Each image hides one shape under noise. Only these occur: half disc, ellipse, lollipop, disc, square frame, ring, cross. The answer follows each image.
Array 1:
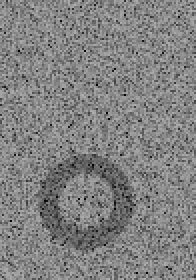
dark ring
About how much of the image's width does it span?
half
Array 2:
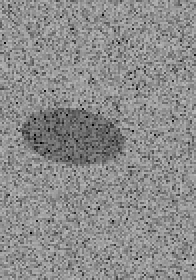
dark ellipse
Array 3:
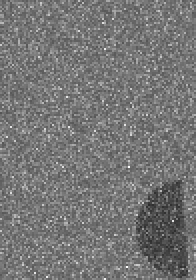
dark half disc, bottom right
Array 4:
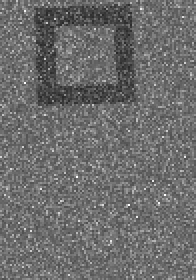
dark square frame
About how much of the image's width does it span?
half
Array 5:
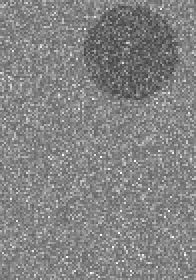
dark disc
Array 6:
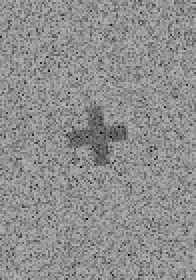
dark cross, centre
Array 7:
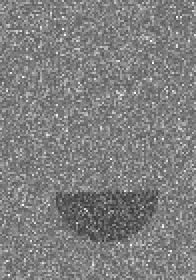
dark half disc
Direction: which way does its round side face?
down
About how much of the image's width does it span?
half
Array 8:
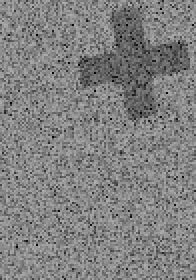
dark cross
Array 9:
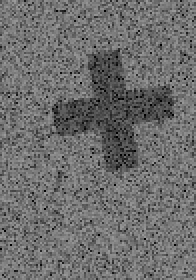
dark cross
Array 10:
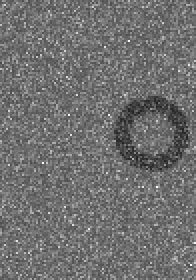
dark ring, middle right
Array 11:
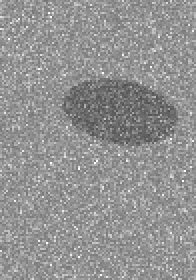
dark ellipse
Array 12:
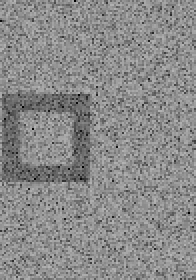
dark square frame, middle left
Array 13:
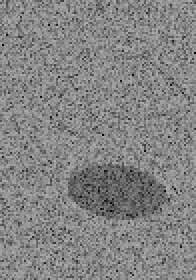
dark ellipse
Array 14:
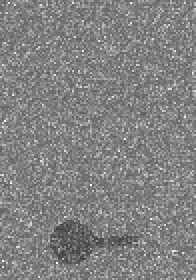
dark lollipop, bottom middle
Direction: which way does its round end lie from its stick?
left
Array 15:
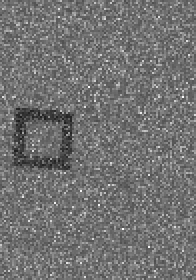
dark square frame, middle left
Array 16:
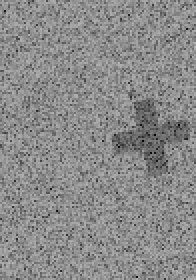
dark cross, middle right
